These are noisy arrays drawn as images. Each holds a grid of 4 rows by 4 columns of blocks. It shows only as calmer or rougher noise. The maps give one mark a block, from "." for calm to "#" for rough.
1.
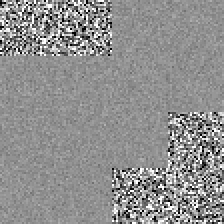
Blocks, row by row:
# # . .
. . . .
. . . #
. . # #
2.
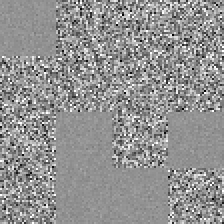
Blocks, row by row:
. # # #
# # # #
# . # .
# . . #
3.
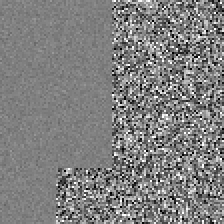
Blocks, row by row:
. . # #
. . # #
. . # #
. # # #
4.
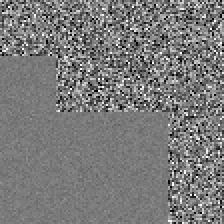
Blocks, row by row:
# # # #
. # # #
. . . #
. . . #
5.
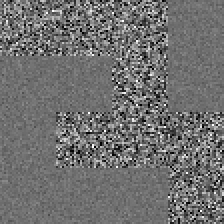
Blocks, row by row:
# # # .
. . # .
. # # #
. . . #
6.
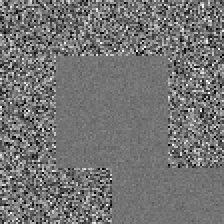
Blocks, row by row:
# # # #
# . . #
# . . #
# # . .
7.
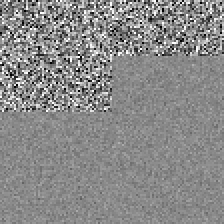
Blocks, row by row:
# # # #
# # . .
. . . .
. . . .
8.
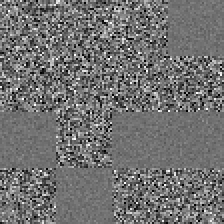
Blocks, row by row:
# # # .
# # # #
. # . .
# . # #
